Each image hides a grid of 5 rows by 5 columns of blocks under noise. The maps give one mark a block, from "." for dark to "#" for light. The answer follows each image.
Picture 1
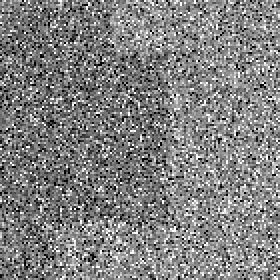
..###
...##
...##
...##
.####
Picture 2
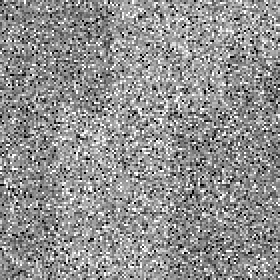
..###
..##.
.##..
.##..
.##..
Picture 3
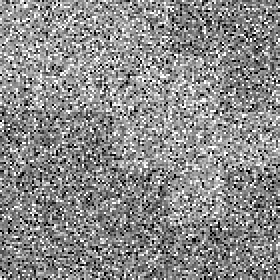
###..
####.
..###
...#.
.....
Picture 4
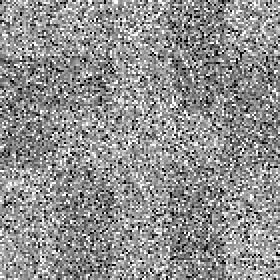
###.#
..#..
.###.
#.#.#
#.#.#
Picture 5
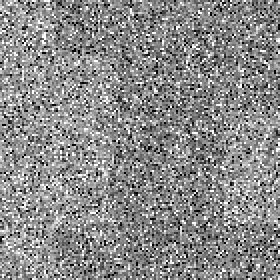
#....
##...
##..#
##..#
#....
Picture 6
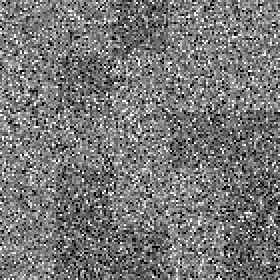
##.##
#.###
###..
#.##.
#..#.
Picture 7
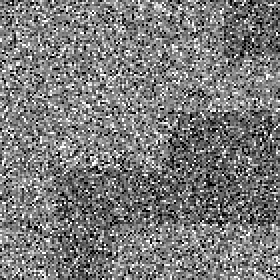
####.
#####
###..
#....
#.###
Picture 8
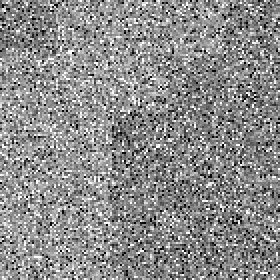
.###.
###..
##...
##...
##...
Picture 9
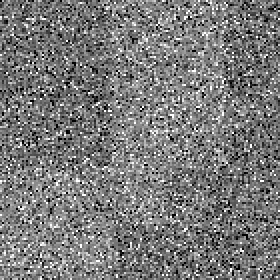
..##.
..##.
..##.
###..
##...
